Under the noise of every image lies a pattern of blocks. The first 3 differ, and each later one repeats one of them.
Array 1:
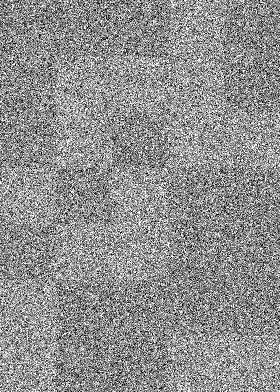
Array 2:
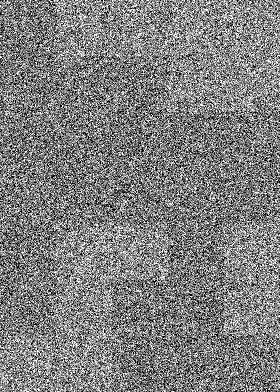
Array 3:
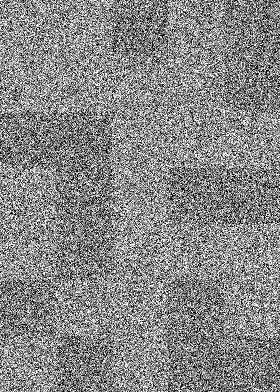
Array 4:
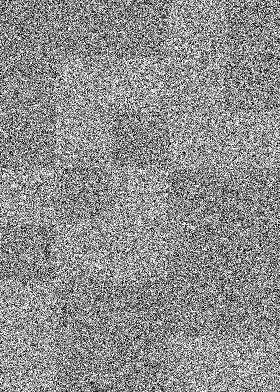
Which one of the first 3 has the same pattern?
1
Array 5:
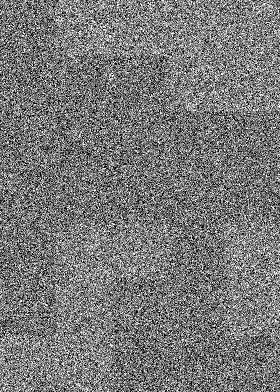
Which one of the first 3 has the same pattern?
2
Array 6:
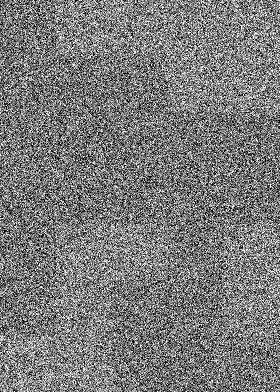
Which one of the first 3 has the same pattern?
2
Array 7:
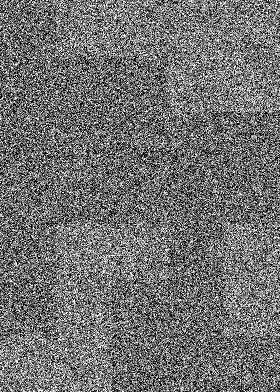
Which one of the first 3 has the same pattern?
2
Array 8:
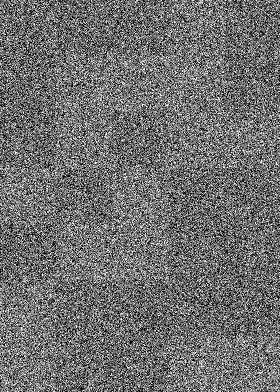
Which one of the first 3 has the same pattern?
1
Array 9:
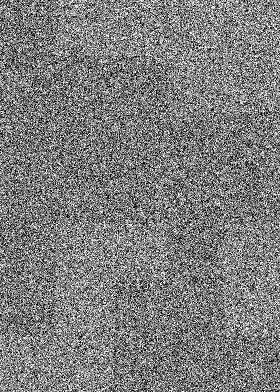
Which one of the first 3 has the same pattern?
2
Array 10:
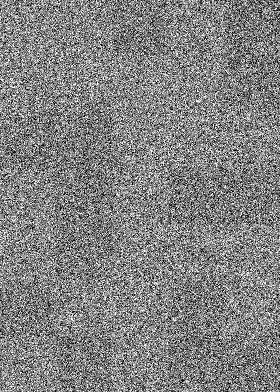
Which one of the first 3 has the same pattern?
3
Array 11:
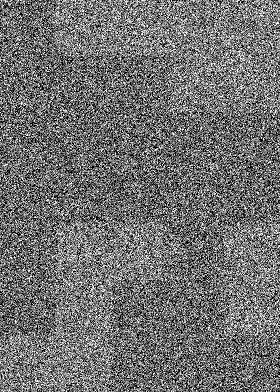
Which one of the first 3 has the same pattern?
2
